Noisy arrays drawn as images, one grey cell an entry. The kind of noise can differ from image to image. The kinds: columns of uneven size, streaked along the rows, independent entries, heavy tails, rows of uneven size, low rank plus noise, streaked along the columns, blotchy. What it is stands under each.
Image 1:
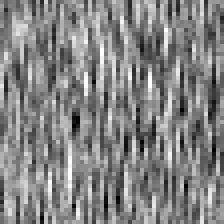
streaked along the columns
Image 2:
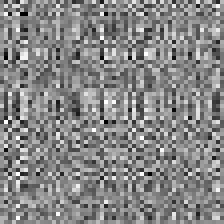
low rank plus noise
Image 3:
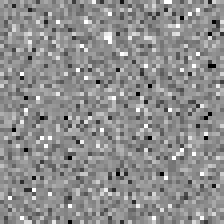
heavy tails
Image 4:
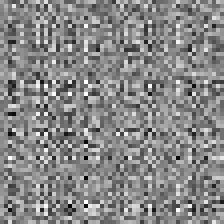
low rank plus noise
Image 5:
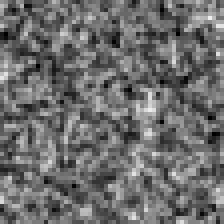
blotchy
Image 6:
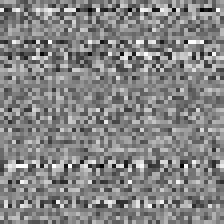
rows of uneven size
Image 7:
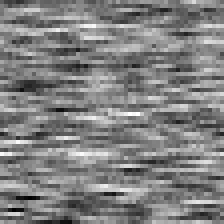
streaked along the rows
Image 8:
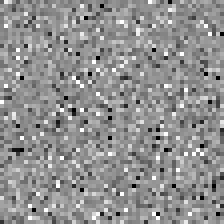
heavy tails
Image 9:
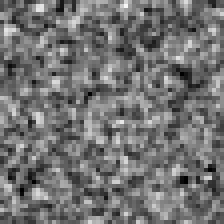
blotchy
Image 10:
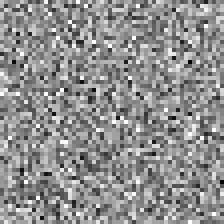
independent entries
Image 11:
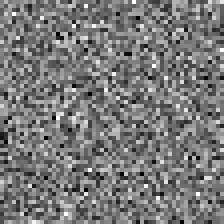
independent entries
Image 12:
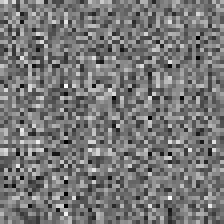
low rank plus noise
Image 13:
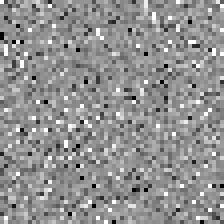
heavy tails
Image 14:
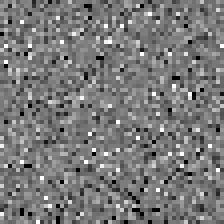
heavy tails
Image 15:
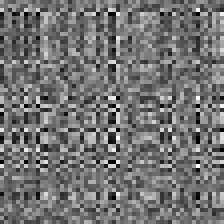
low rank plus noise
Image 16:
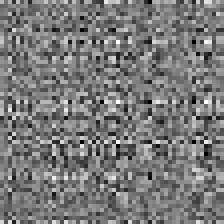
low rank plus noise
